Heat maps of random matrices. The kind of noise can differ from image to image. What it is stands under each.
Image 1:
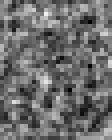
blotchy
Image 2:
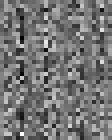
columns of uneven size
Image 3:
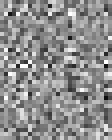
low rank plus noise
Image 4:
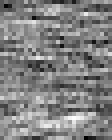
streaked along the rows
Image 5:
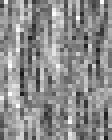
streaked along the columns
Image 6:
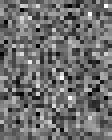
low rank plus noise
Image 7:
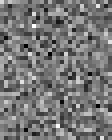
independent entries
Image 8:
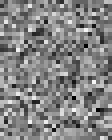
independent entries
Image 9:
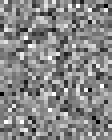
independent entries
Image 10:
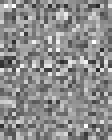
low rank plus noise
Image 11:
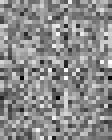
low rank plus noise
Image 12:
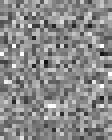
low rank plus noise
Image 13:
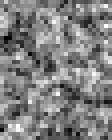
blotchy
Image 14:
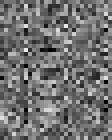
low rank plus noise
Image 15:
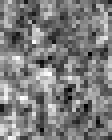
blotchy
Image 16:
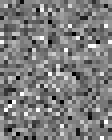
heavy tails
